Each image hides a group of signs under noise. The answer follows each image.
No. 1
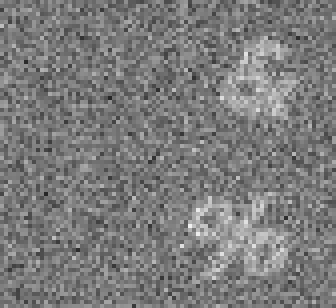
top right: ampersand; bottom right: percent sign
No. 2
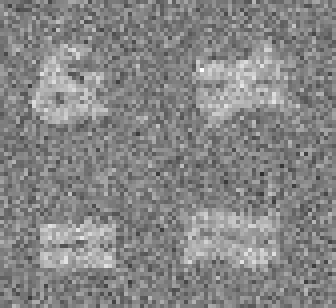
top left: ampersand; top right: not-equal sign; bottom left: equals sign; bottom right: approximately sign
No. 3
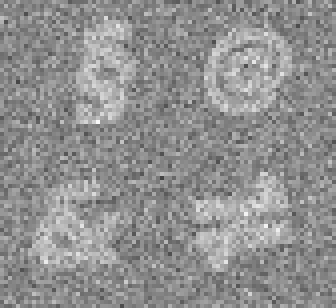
top left: section sign; top right: at sign; bottom left: ampersand; bottom right: not-equal sign
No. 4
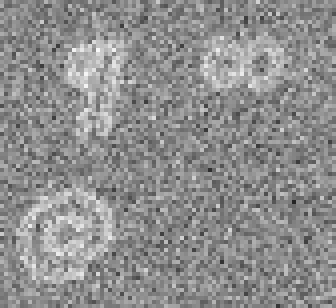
top left: pilcrow; top right: infinity sign; bottom left: at sign
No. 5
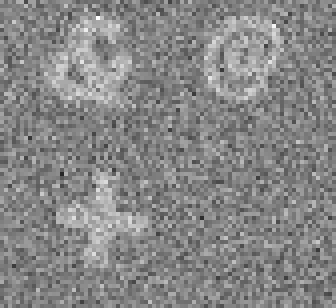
top left: ampersand; top right: at sign; bottom left: plus sign
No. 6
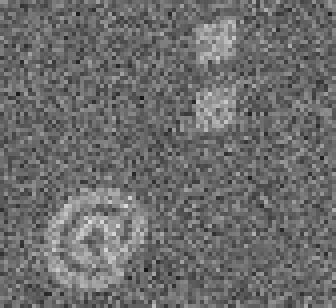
top right: colon; bottom left: at sign
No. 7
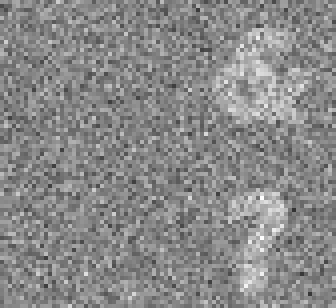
top right: ampersand; bottom right: question mark
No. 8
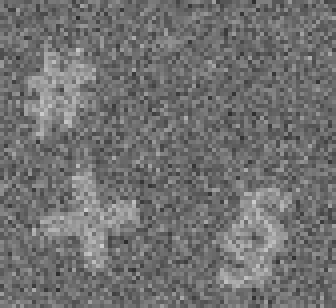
top left: hash sign; bottom left: plus sign; bottom right: section sign
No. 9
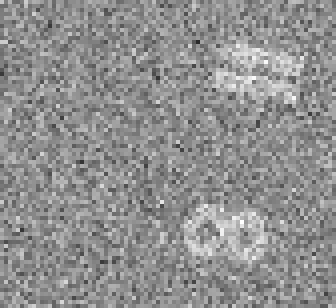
top right: equals sign; bottom right: infinity sign
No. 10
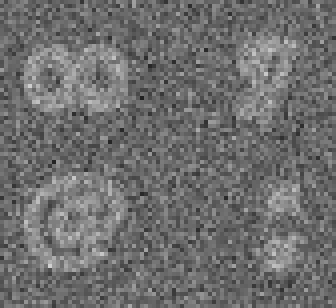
top left: infinity sign; top right: pilcrow; bottom left: at sign; bottom right: colon
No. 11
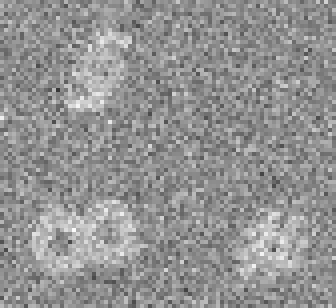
top left: section sign; bottom left: infinity sign; bottom right: hash sign
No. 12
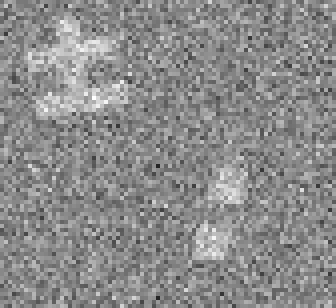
top left: plus-minus sign; bottom right: colon
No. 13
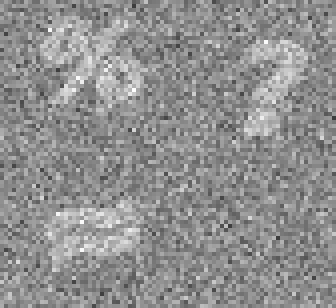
top left: percent sign; top right: question mark; bottom left: approximately sign
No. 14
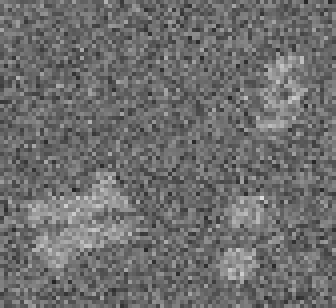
top right: section sign; bottom left: not-equal sign; bottom right: colon
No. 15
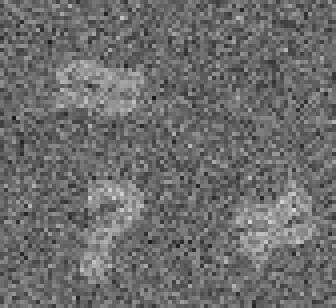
top left: approximately sign; bottom left: question mark; bottom right: not-equal sign
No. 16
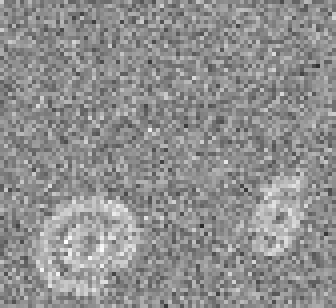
bottom left: at sign; bottom right: section sign
